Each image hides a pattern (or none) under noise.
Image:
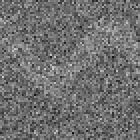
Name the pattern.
a wavy band
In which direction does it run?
left to right
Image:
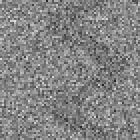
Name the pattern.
a wavy band
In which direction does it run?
top to bottom
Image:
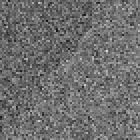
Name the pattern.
a sharp edge
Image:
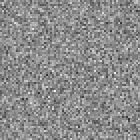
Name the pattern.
only noise
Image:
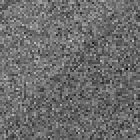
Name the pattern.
a sharp edge
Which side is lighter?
top left
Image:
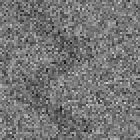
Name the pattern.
a wavy band
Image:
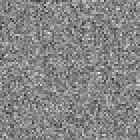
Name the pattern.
only noise
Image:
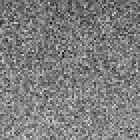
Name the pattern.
a smooth slope
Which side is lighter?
bottom
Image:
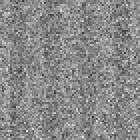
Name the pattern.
vertical stripes
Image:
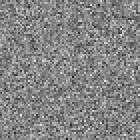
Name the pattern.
only noise
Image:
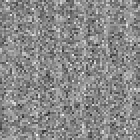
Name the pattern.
vertical stripes
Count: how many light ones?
6
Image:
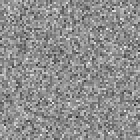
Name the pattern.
only noise
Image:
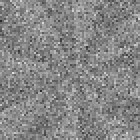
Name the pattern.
spokes from one point
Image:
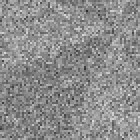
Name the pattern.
spokes from one point
